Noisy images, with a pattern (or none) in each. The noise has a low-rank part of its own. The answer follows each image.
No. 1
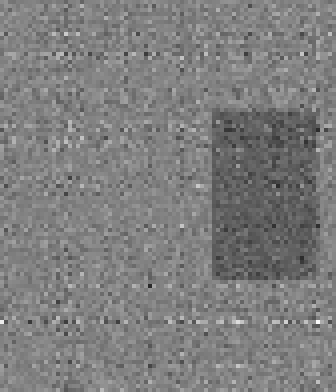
one block
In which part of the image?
middle right
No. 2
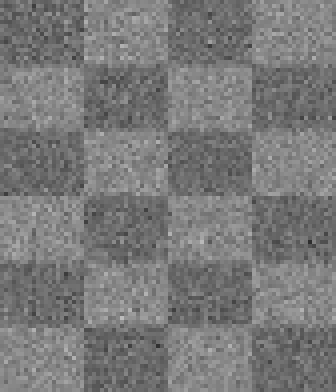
a checkerboard
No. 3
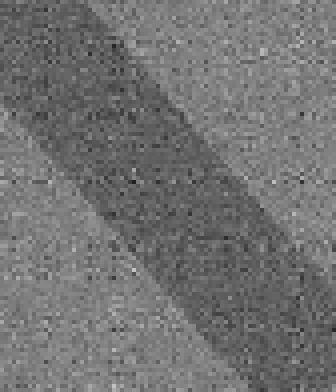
a diagonal band
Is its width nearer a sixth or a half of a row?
a half
